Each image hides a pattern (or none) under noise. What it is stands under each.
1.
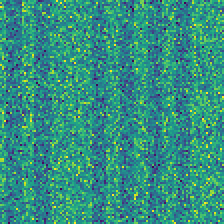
bands of columns
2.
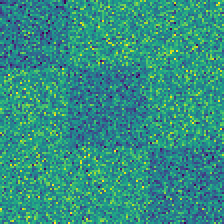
blocks along the diagonal
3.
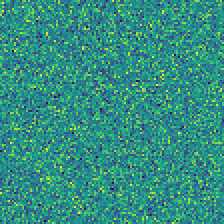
only noise
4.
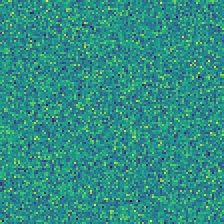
only noise
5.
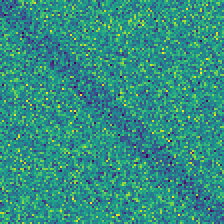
a diagonal band
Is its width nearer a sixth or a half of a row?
a sixth
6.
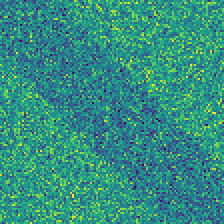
a diagonal band
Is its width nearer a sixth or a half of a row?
a half
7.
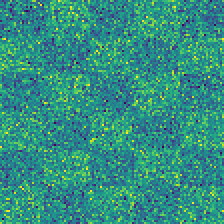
a checkerboard
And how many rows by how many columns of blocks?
6 by 5
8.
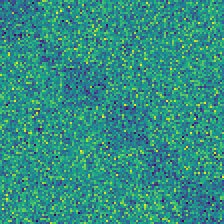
blocks along the diagonal
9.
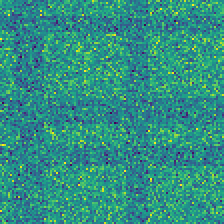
bands of rows crossing bands of columns
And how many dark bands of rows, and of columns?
3 and 2
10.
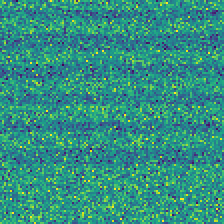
bands of rows
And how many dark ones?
6
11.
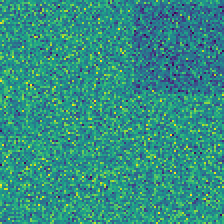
one block
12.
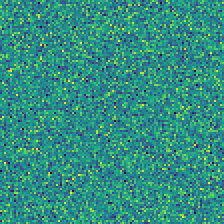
only noise
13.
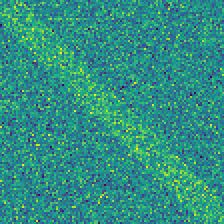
a diagonal band
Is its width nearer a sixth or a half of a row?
a sixth
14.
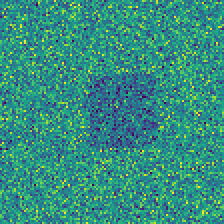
one block
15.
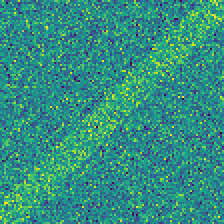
a diagonal band
